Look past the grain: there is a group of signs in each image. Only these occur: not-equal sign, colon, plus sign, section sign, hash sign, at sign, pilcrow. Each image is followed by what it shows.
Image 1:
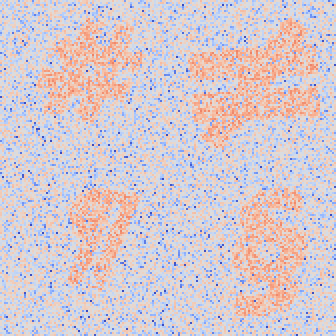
top left: hash sign; top right: not-equal sign; bottom left: pilcrow; bottom right: section sign
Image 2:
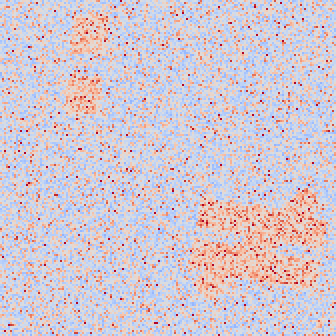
top left: colon; bottom right: not-equal sign
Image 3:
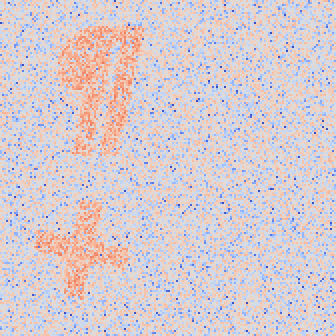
top left: pilcrow; bottom left: plus sign
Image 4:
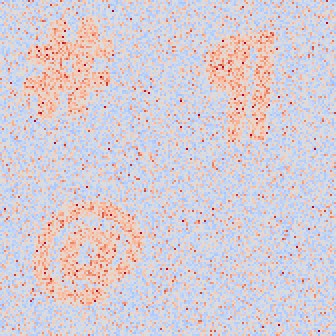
top left: hash sign; top right: pilcrow; bottom left: at sign
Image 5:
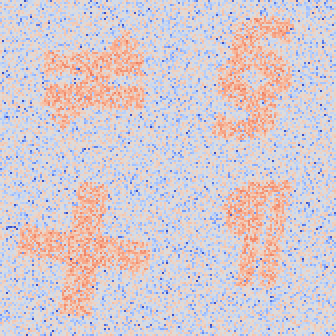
top left: not-equal sign; top right: section sign; bottom left: plus sign; bottom right: pilcrow
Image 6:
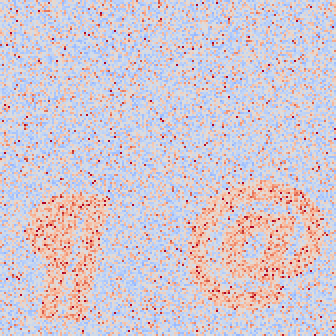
bottom left: pilcrow; bottom right: at sign
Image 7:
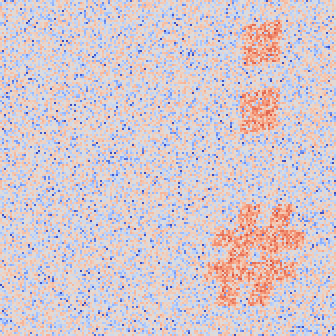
top right: colon; bottom right: hash sign
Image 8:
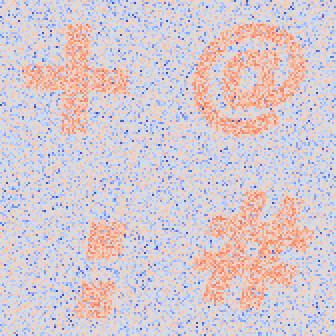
top left: plus sign; top right: at sign; bottom left: colon; bottom right: hash sign
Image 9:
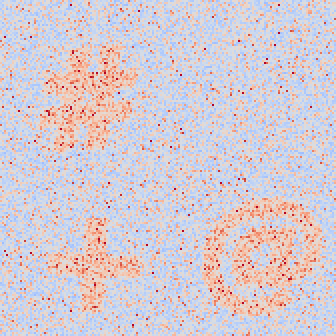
top left: hash sign; bottom left: plus sign; bottom right: at sign
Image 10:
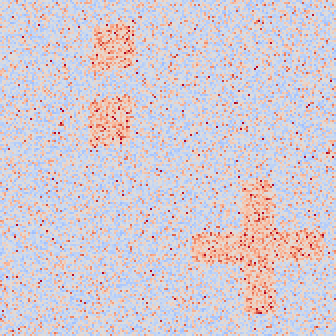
top left: colon; bottom right: plus sign
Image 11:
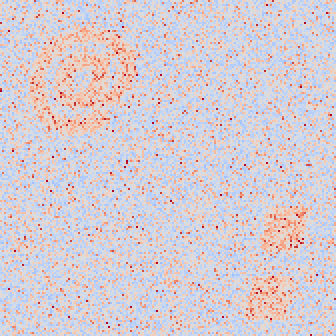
top left: at sign; bottom right: colon
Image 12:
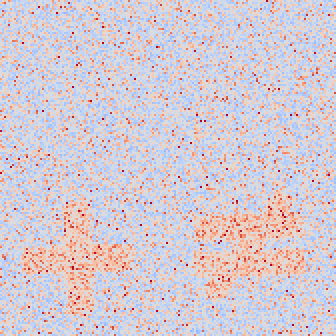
bottom left: plus sign; bottom right: not-equal sign
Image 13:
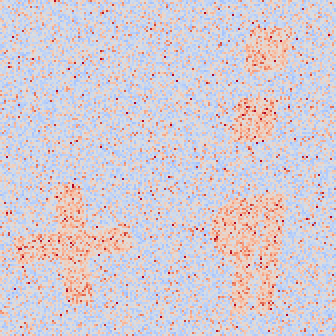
top right: colon; bottom left: plus sign; bottom right: pilcrow
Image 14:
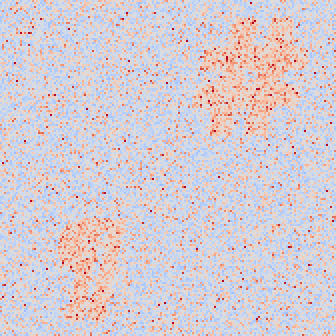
top right: hash sign; bottom left: pilcrow
